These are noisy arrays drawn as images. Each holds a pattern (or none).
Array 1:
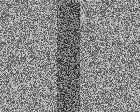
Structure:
one vertical stripe
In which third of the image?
middle
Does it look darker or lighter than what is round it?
darker
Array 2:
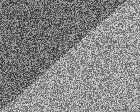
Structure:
a sharp edge
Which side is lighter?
bottom right
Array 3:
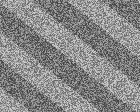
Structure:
diagonal stripes
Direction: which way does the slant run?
top left to bottom right
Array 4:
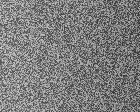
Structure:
a smooth slope
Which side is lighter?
left
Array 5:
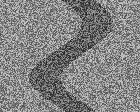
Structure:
a wavy band
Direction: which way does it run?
top to bottom
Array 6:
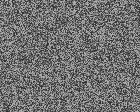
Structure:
only noise
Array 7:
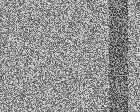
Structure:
one vertical stripe
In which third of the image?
right
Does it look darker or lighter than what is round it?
darker
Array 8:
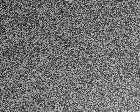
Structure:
a smooth slope
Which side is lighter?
bottom right
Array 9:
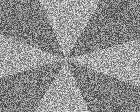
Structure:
spokes from one point
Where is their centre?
centre
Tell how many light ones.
4
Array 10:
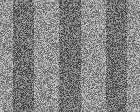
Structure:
vertical stripes
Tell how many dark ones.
3
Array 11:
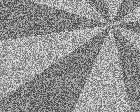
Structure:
spokes from one point
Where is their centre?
top right
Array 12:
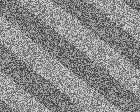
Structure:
diagonal stripes
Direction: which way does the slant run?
top left to bottom right
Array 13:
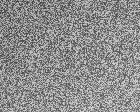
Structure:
a smooth slope
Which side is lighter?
bottom right
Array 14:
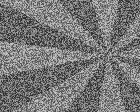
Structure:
spokes from one point
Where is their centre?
middle right
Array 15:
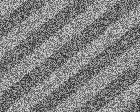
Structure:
diagonal stripes
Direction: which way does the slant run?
bottom left to top right
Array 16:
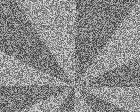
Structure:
spokes from one point
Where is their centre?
bottom middle
